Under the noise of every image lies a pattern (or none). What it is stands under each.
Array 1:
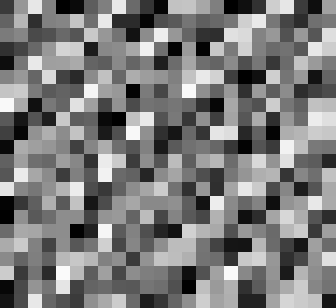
diagonal stripes
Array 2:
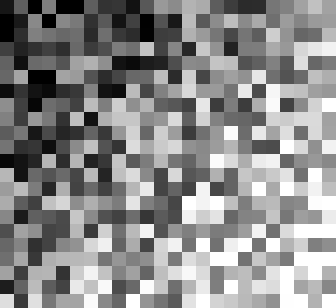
a smooth slope
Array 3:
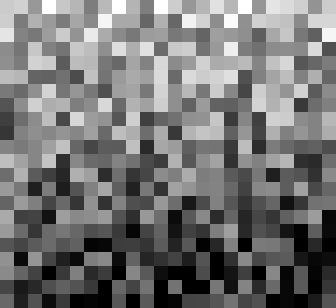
a smooth slope
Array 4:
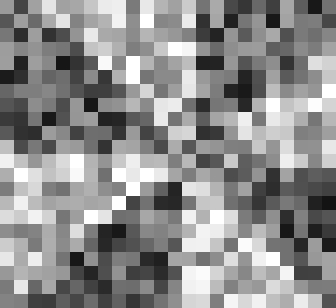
spokes from one point
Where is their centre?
centre
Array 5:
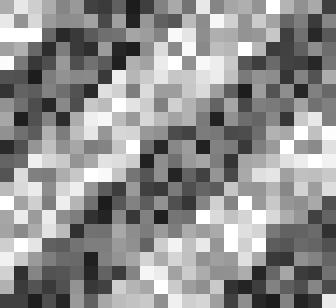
diagonal stripes
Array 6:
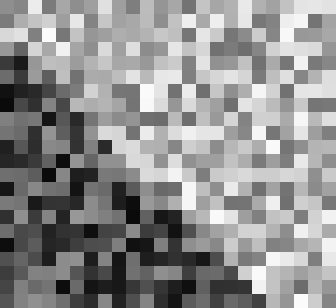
a sharp edge
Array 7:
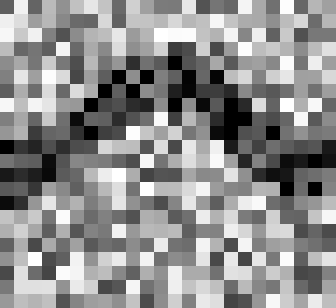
a wavy band
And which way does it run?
left to right
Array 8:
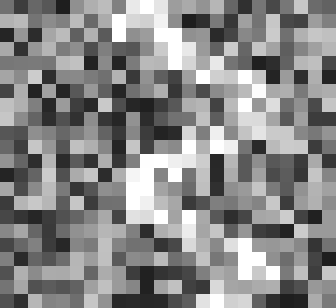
a wavy band
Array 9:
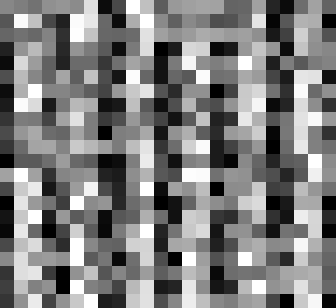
vertical stripes
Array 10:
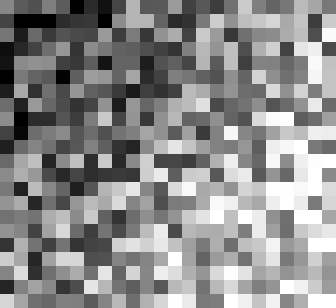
a smooth slope
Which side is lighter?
bottom right
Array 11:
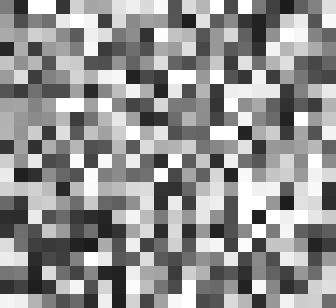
only noise
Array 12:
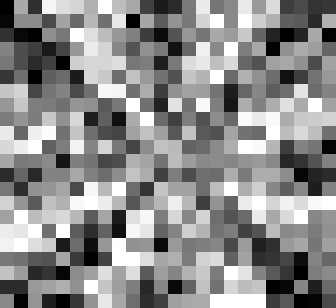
spokes from one point
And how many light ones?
8
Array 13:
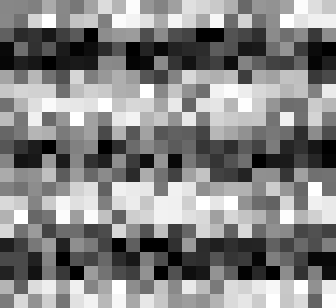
horizontal stripes
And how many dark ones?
3
